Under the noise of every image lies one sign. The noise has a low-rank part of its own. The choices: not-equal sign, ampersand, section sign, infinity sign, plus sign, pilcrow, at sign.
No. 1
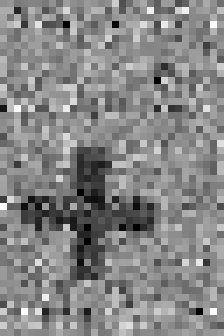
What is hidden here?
dark plus sign
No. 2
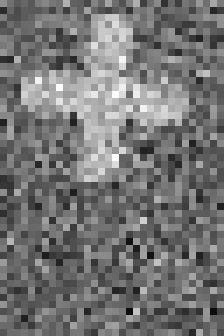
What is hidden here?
light plus sign
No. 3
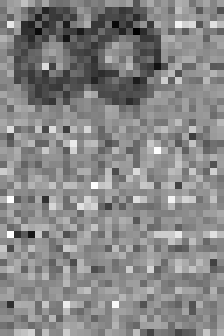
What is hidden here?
dark infinity sign
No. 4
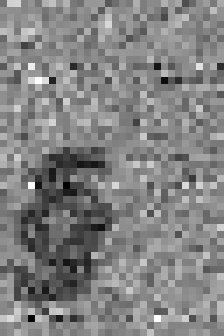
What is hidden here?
dark section sign
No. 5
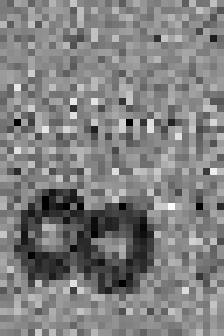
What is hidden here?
dark infinity sign
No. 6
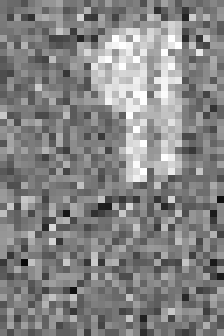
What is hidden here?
light pilcrow
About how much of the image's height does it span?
half
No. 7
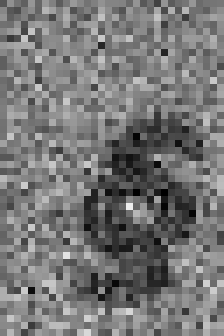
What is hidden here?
dark section sign
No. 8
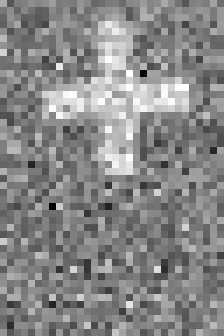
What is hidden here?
light plus sign
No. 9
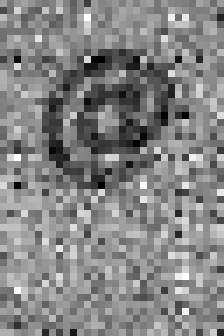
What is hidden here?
dark at sign
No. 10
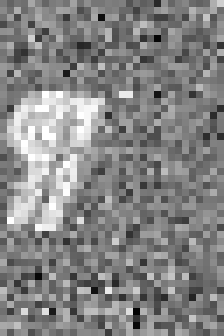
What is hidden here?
light pilcrow, middle left
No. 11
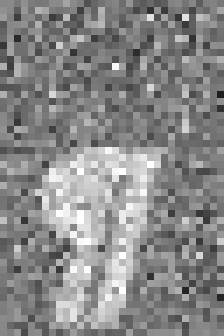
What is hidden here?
light pilcrow
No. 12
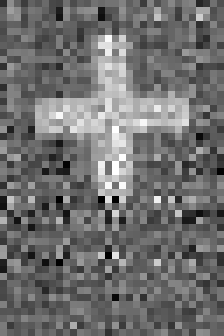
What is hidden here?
light plus sign
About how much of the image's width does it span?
two thirds
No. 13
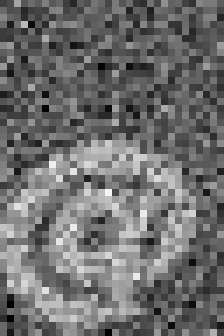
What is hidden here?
light at sign
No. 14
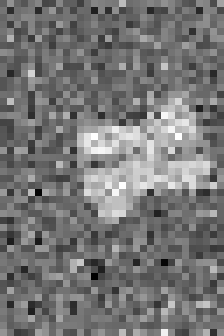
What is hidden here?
light not-equal sign
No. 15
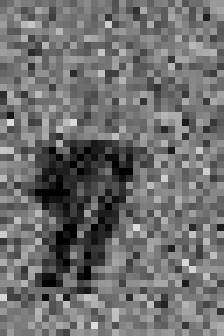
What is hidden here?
dark pilcrow
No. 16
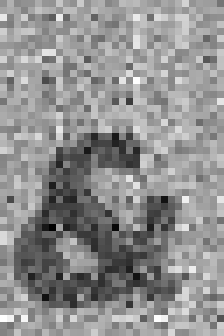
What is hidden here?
dark ampersand
